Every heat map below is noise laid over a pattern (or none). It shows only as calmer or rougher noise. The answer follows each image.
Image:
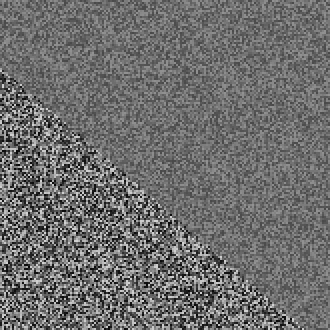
a sharp edge
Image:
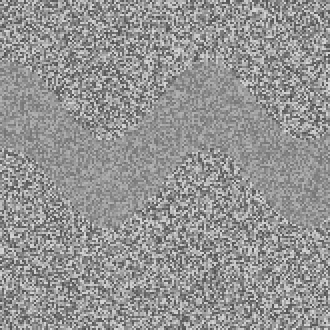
a wavy band
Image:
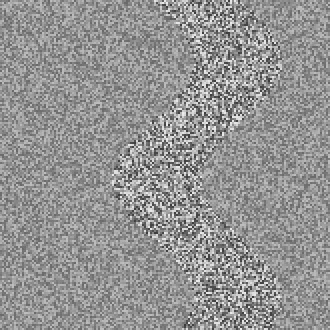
a wavy band
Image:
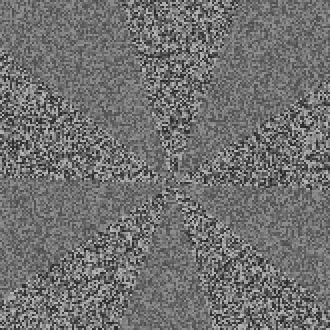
spokes from one point
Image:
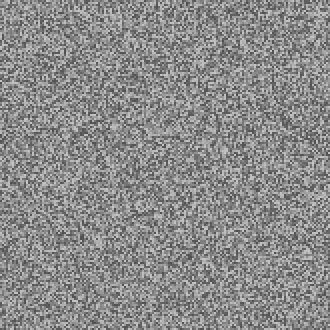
only noise
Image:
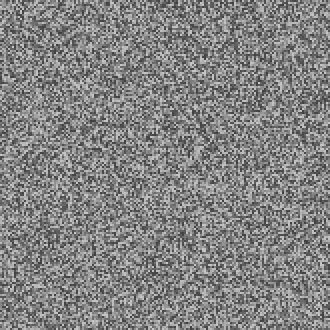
only noise
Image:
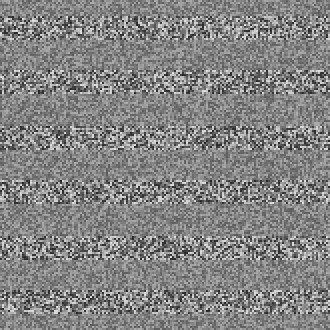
horizontal stripes
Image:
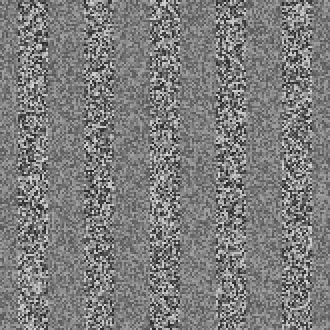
vertical stripes
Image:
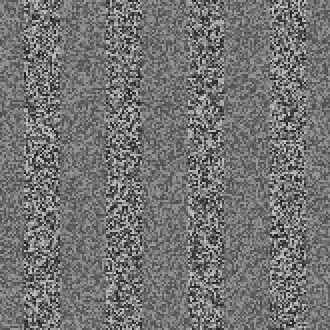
vertical stripes
